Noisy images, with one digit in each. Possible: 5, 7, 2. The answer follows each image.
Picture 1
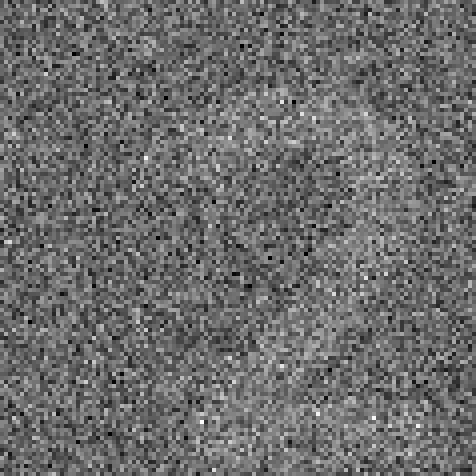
2
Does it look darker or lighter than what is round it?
lighter
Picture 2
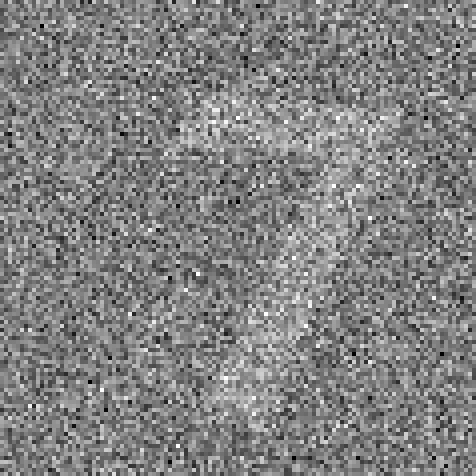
7
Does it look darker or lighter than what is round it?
lighter
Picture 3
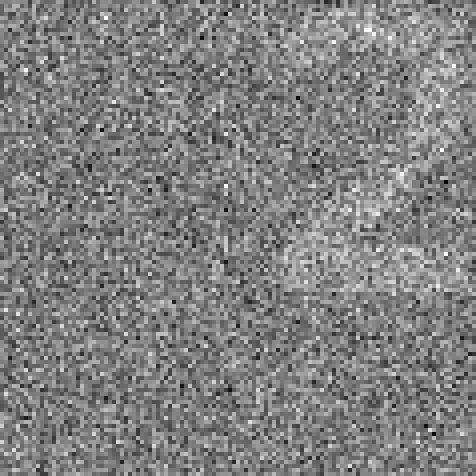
2
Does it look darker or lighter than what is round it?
lighter
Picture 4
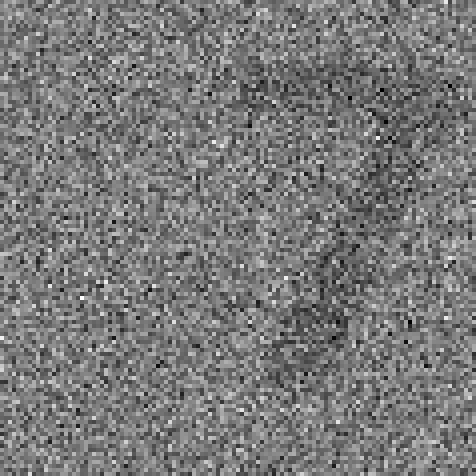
7
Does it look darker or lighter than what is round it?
darker
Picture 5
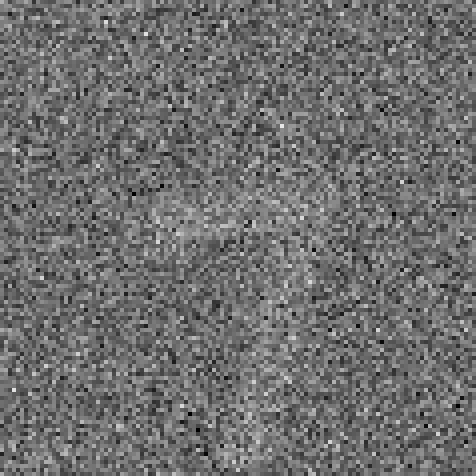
7
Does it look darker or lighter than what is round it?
lighter
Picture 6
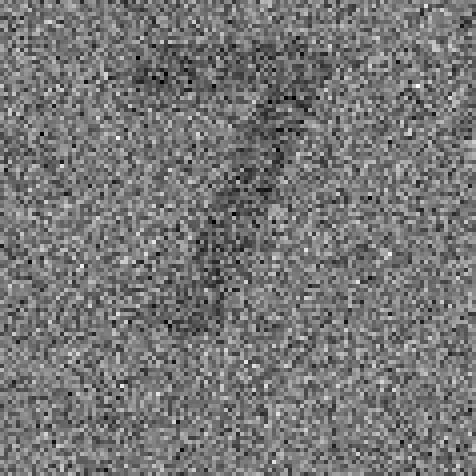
7
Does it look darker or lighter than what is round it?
darker
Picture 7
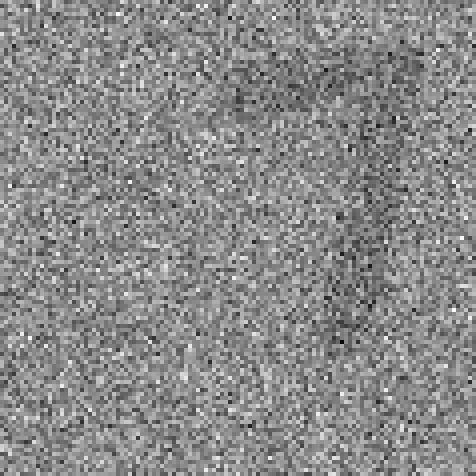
7
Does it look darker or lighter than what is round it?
darker
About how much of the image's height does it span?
two thirds
